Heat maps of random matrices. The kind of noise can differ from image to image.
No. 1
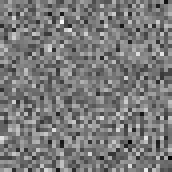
low rank plus noise
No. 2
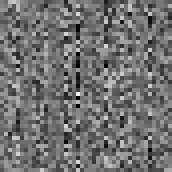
columns of uneven size
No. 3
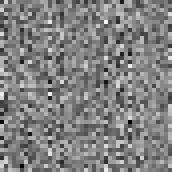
columns of uneven size
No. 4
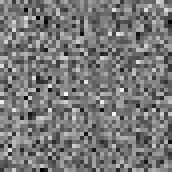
low rank plus noise
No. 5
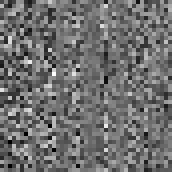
columns of uneven size
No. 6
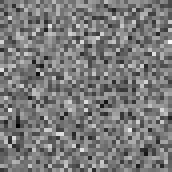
independent entries
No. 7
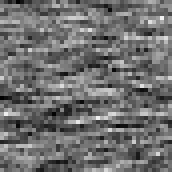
streaked along the rows
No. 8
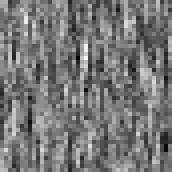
streaked along the columns
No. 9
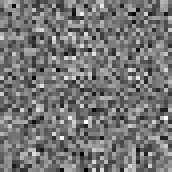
low rank plus noise
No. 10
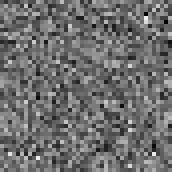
low rank plus noise
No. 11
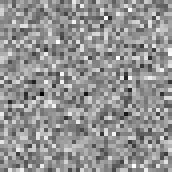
independent entries
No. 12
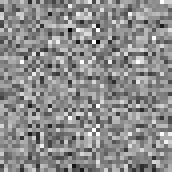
low rank plus noise
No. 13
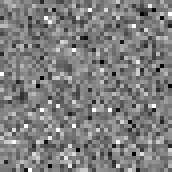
heavy tails
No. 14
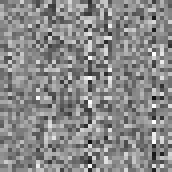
columns of uneven size
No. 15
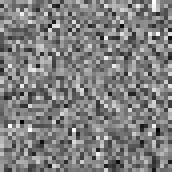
low rank plus noise
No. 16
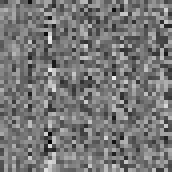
columns of uneven size
